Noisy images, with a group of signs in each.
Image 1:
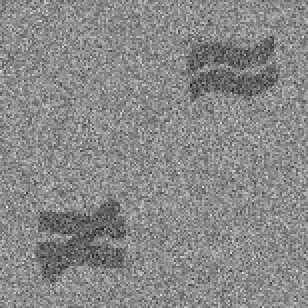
top right: dark approximately sign; bottom left: dark not-equal sign
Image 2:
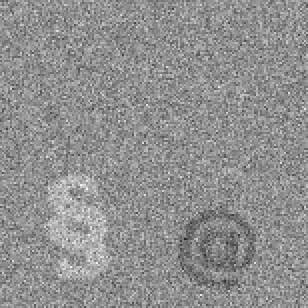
bottom left: light section sign; bottom right: dark at sign
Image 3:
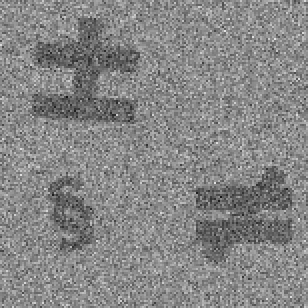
top left: dark plus-minus sign; bottom left: dark section sign; bottom right: dark not-equal sign
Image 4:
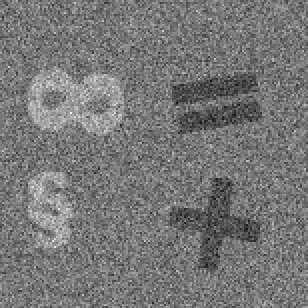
top left: light infinity sign; top right: dark equals sign; bottom left: light section sign; bottom right: dark plus sign
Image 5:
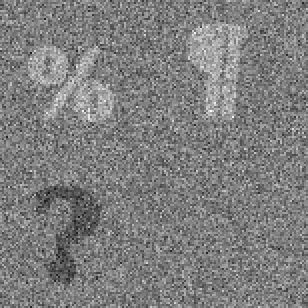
top left: light percent sign; top right: light pilcrow; bottom left: dark question mark
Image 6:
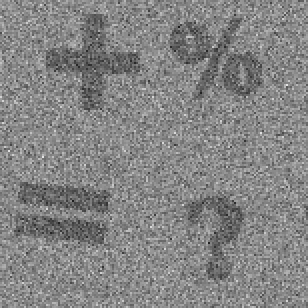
top left: dark plus sign; top right: dark percent sign; bottom left: dark equals sign; bottom right: dark question mark
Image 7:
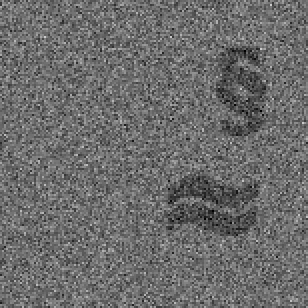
top right: dark section sign; bottom right: dark approximately sign
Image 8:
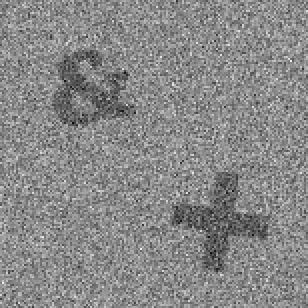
top left: dark ampersand; bottom right: dark plus sign
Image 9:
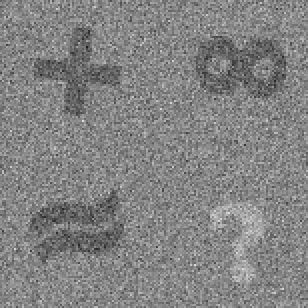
top left: dark plus sign; top right: dark infinity sign; bottom left: dark approximately sign; bottom right: light question mark
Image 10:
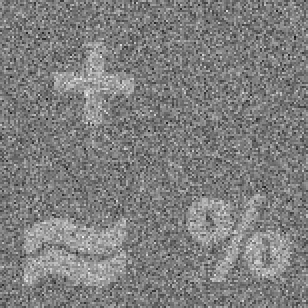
top left: light plus sign; bottom left: light approximately sign; bottom right: light percent sign
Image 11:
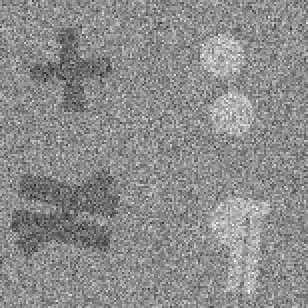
top left: dark plus sign; top right: light colon; bottom left: dark not-equal sign; bottom right: light pilcrow
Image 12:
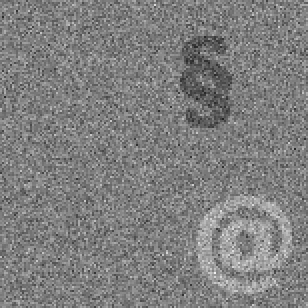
top right: dark section sign; bottom right: light at sign
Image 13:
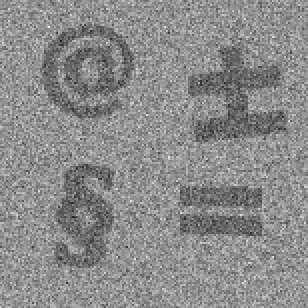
top left: dark at sign; top right: dark plus-minus sign; bottom left: dark section sign; bottom right: dark equals sign
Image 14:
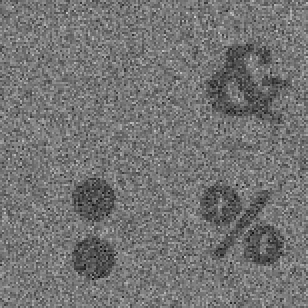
top right: dark ampersand; bottom left: dark colon; bottom right: dark percent sign
